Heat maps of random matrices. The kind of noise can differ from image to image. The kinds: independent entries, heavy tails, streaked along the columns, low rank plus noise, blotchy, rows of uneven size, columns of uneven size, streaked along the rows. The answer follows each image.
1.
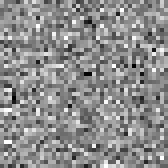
low rank plus noise
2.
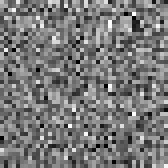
low rank plus noise
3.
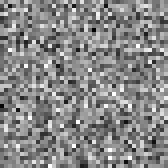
independent entries
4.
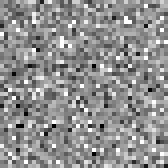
heavy tails
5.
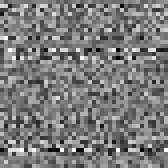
rows of uneven size
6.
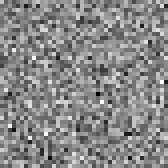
independent entries
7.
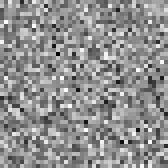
independent entries
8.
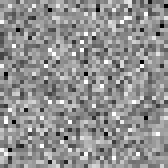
heavy tails
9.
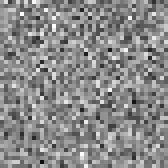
low rank plus noise
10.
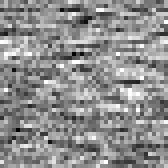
streaked along the rows
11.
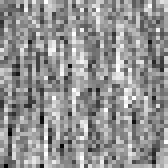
streaked along the columns
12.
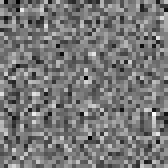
low rank plus noise
